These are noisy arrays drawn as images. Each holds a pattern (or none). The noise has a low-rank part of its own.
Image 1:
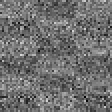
a checkerboard
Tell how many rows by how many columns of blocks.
6 by 3
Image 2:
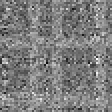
bands of rows crossing bands of columns
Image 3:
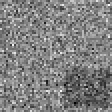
one block
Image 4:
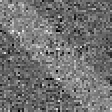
a diagonal band
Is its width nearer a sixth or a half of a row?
a half
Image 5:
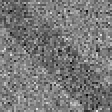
a diagonal band
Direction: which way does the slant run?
top left to bottom right
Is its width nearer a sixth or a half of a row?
a half
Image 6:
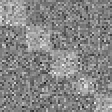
blocks along the diagonal
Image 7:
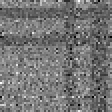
bands of rows crossing bands of columns
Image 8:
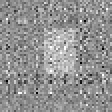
one block
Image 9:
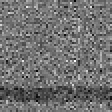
one band of rows
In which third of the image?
bottom
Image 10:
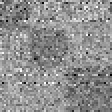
blocks along the diagonal
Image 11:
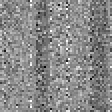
bands of columns
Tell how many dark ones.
2
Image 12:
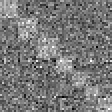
blocks along the diagonal
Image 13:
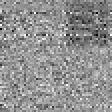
one block
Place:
top right
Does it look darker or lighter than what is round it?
darker
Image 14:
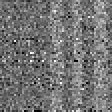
bands of columns
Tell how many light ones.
3
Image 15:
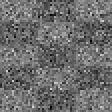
a checkerboard
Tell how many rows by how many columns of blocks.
5 by 3
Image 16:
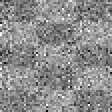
a checkerboard
